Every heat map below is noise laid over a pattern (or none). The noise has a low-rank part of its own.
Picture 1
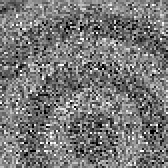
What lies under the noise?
rings round one point
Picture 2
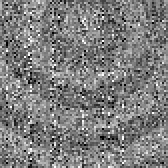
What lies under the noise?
rings round one point
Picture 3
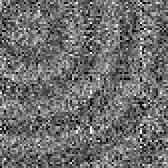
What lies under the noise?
rings round one point
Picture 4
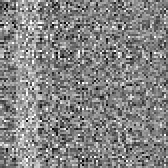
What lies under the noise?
one vertical stripe
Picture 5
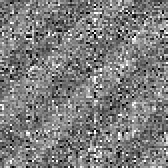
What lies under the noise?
diagonal stripes
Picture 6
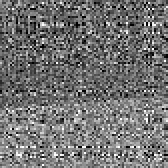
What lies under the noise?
a sharp edge
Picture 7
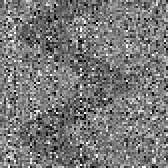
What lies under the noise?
a wavy band
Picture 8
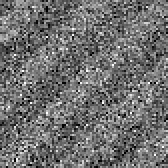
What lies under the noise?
diagonal stripes
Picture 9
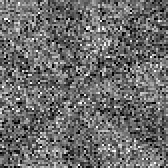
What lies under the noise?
spokes from one point
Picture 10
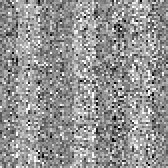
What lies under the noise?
vertical stripes
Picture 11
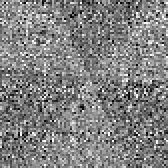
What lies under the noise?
spokes from one point
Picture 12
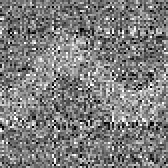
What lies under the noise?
a wavy band
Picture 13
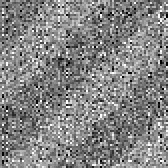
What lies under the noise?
diagonal stripes
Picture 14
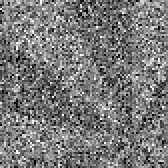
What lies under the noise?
spokes from one point
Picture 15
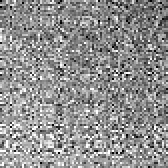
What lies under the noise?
a smooth slope
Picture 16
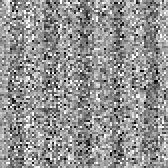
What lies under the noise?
vertical stripes
